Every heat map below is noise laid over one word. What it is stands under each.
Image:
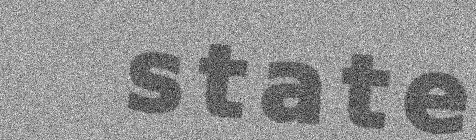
state
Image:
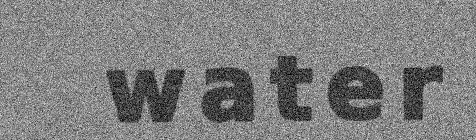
water
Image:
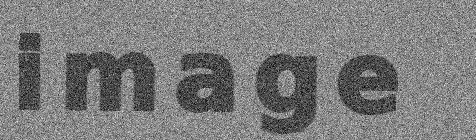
image
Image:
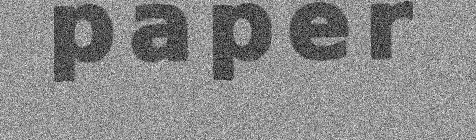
paper
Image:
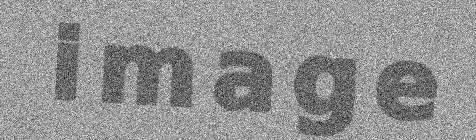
image
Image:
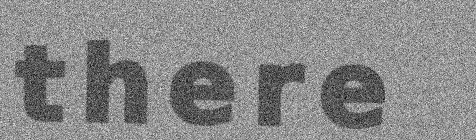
there
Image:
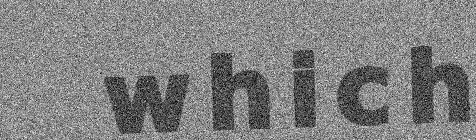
which
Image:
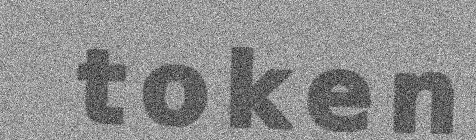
token
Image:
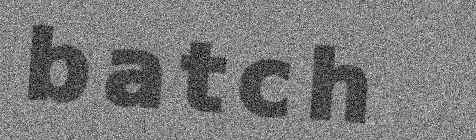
batch
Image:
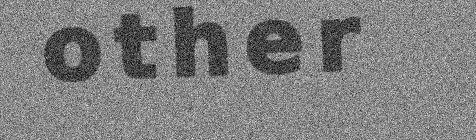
other
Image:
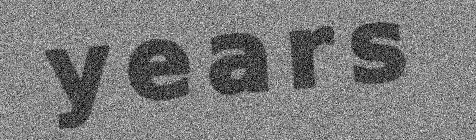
years
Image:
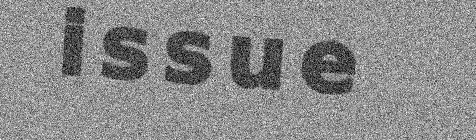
issue
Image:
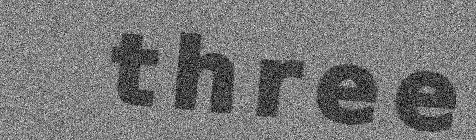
three
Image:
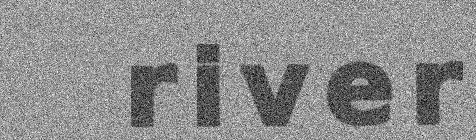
river
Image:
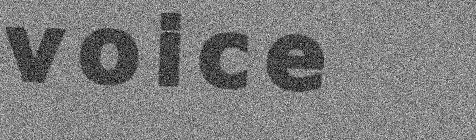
voice
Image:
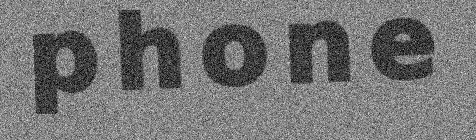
phone
